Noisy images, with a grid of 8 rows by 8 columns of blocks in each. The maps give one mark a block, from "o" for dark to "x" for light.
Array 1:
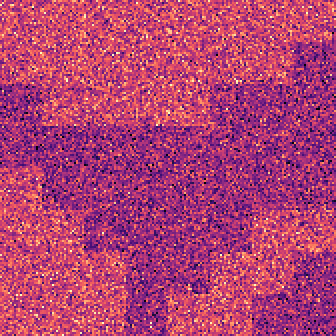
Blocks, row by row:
x x x x x x x x
x x x x x x x o
o x x x x o o o
o o o o o o o o
x o o o o o o o
x x o o o o x x
x x x o o x x o
x x x o x x o o
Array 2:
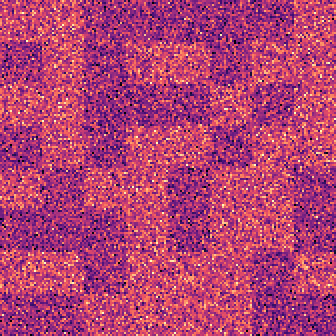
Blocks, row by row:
x x o o o o o x
o x o x x o x x
x x o o o x o x
o x o x x o x x
x o x x o x x o
o o o x o x x o
x x o x x x o x
o o x x x x o o
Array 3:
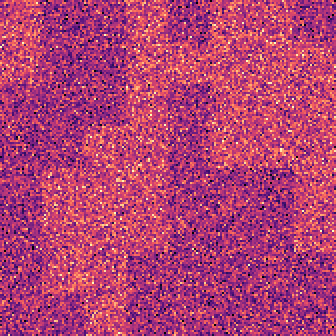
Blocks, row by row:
x o o x o x x o
x o o x x x x x
o o o x o x x x
o o x x o x x x
o x x x o o o x
o x x x o o o x
o x x o o o o o
o o x o o o o o
